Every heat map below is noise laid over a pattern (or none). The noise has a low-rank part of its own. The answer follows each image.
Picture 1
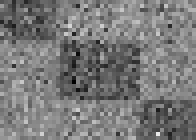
blocks along the diagonal
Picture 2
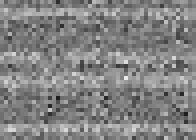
bands of rows
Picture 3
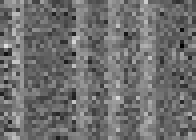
bands of columns
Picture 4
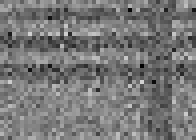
bands of rows crossing bands of columns
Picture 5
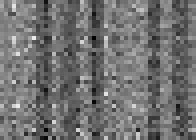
bands of columns
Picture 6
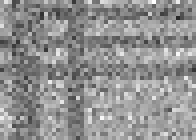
bands of rows crossing bands of columns
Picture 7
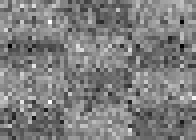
a checkerboard
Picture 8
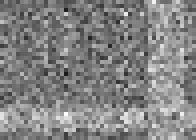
bands of rows crossing bands of columns
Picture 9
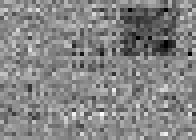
one block
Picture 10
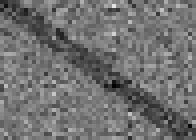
a diagonal band
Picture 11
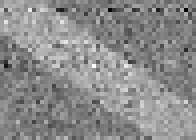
a diagonal band
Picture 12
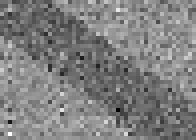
a diagonal band
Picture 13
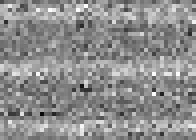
bands of rows
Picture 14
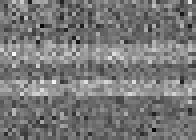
bands of rows
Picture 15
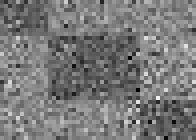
blocks along the diagonal
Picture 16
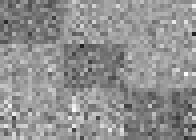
blocks along the diagonal
